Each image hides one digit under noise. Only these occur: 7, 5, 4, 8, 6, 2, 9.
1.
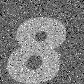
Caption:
light 8
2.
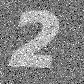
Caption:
light 2
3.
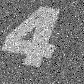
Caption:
light 4
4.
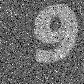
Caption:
light 9
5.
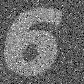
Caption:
light 6
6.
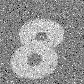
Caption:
light 8
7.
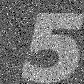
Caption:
light 5
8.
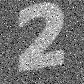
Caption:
light 2
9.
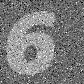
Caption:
light 6
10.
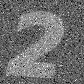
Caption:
light 2
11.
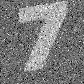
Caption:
light 7
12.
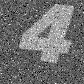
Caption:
light 4
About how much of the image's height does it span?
two thirds
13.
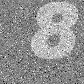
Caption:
light 8
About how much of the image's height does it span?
two thirds
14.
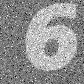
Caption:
light 6
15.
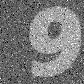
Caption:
light 9
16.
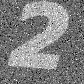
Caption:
light 2
